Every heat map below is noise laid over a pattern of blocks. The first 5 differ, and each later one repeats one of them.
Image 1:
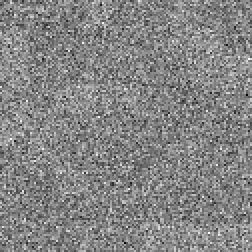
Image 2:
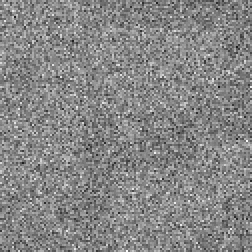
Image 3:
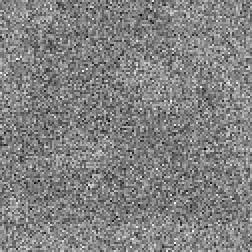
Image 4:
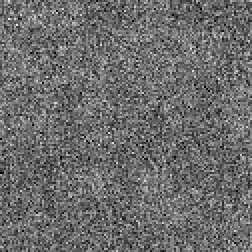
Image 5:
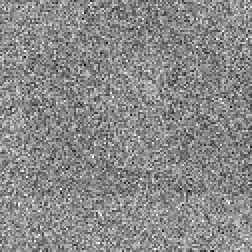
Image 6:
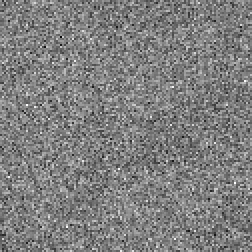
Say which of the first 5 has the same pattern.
2
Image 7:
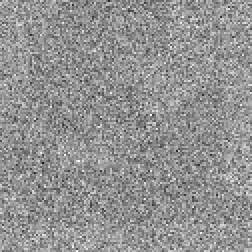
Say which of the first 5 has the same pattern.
3
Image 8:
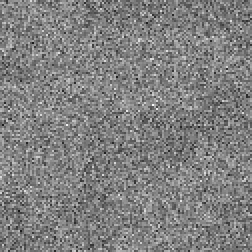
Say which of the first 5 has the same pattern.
2
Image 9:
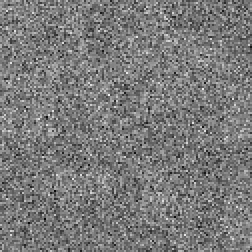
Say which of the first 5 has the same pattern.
4
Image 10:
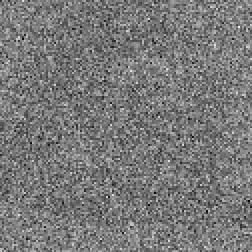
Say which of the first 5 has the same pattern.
3
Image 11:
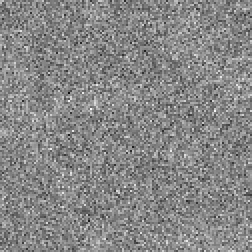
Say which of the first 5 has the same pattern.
1
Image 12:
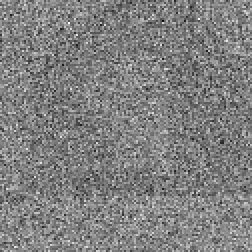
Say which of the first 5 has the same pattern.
5
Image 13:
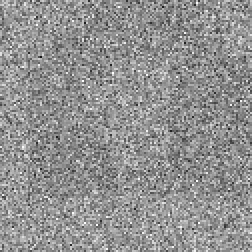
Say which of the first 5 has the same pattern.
5
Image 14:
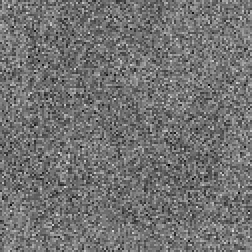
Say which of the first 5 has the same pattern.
3
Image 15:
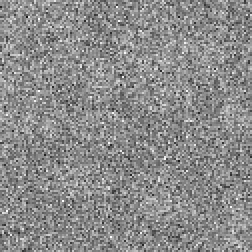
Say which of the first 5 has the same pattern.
4
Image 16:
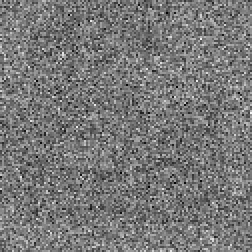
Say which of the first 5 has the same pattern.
3
